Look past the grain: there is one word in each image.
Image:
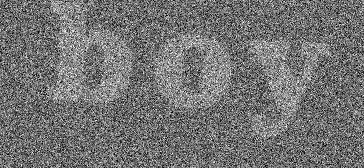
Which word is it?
boy
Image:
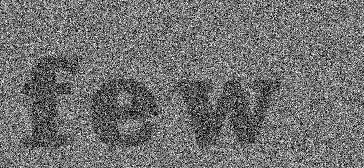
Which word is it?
few
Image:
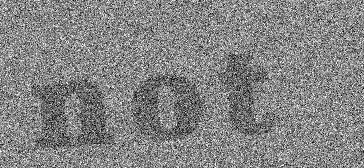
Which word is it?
not
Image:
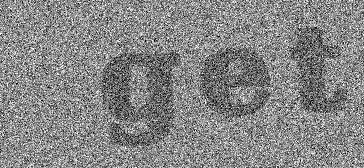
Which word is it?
get
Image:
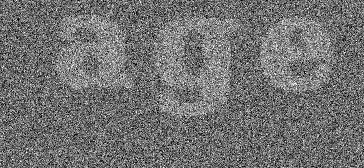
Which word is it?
age
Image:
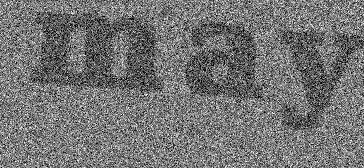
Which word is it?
may
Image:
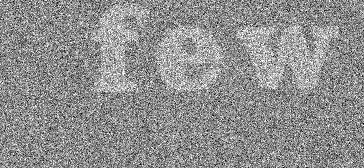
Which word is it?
few
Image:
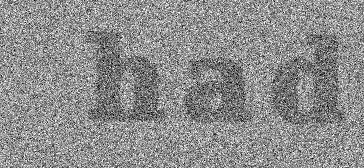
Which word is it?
had
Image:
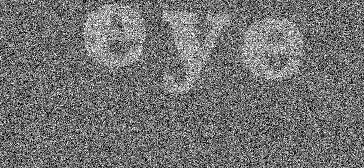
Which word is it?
eye
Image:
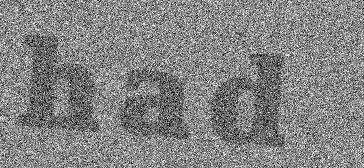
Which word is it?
had
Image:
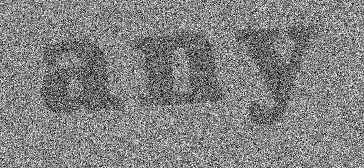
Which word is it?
any
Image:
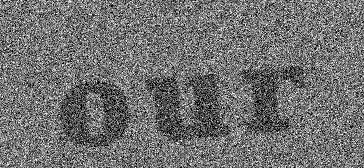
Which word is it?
our
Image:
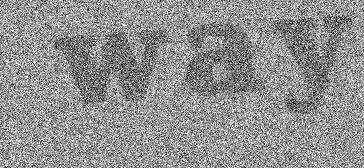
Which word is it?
way
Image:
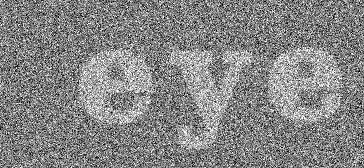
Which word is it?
eye
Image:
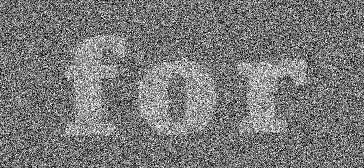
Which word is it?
for
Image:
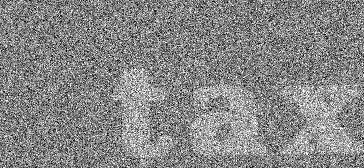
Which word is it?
tax
